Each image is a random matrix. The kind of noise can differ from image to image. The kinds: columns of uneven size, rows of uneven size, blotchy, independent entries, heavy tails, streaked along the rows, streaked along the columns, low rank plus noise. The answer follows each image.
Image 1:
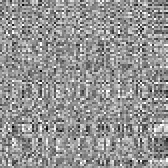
low rank plus noise
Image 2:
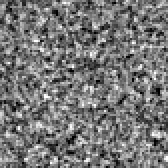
blotchy
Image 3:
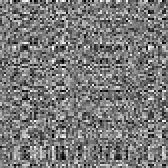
low rank plus noise
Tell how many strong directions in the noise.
one
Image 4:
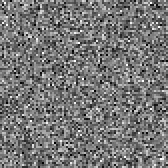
independent entries
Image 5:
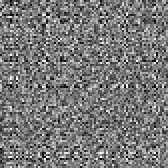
low rank plus noise
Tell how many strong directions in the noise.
one
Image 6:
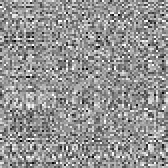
low rank plus noise
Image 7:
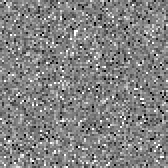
heavy tails
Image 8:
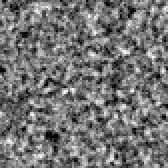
blotchy
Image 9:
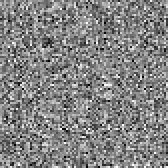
low rank plus noise
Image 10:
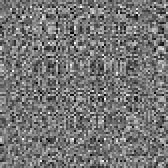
low rank plus noise
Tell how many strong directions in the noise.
one
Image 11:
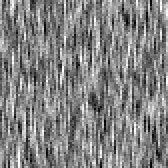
streaked along the columns
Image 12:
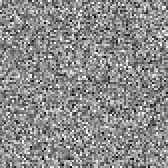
independent entries
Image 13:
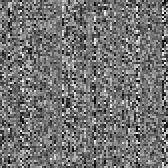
columns of uneven size
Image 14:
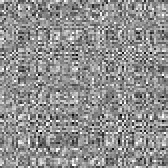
low rank plus noise
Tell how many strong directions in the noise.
one
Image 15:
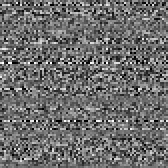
rows of uneven size
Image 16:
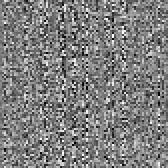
columns of uneven size
